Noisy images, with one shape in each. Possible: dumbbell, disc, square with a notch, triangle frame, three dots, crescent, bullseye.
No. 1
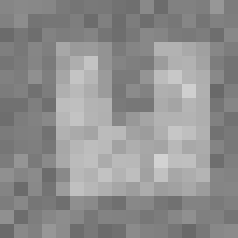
light square with a notch
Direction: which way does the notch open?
up
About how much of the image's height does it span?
two thirds
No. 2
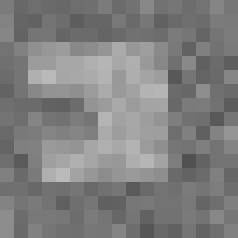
light square with a notch
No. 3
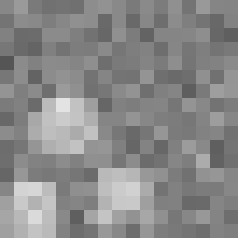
light three dots
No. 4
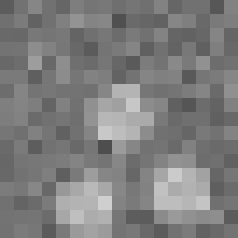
light three dots
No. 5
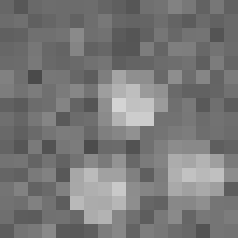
light three dots
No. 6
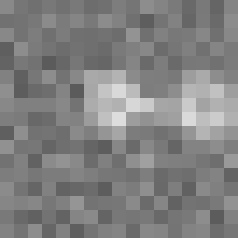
light dumbbell
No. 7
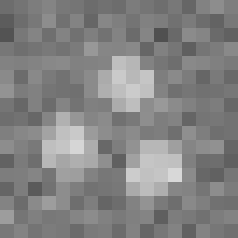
light three dots
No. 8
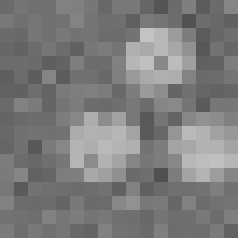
light three dots
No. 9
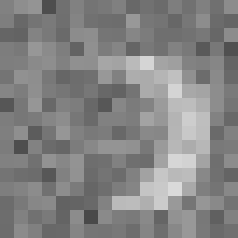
light crescent
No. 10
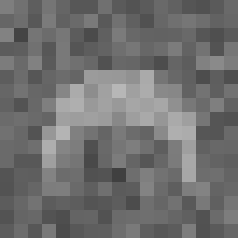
light crescent
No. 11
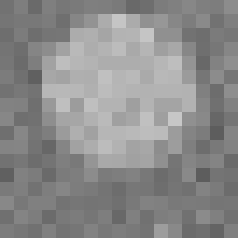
light disc
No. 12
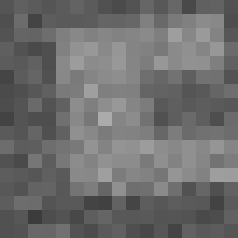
light square with a notch
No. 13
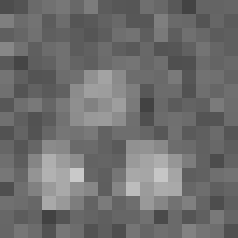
light three dots
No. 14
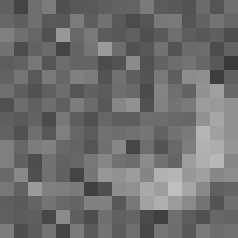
light crescent
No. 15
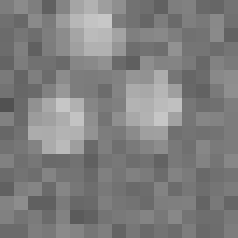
light three dots
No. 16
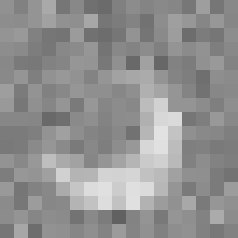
light crescent
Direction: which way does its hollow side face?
up and left
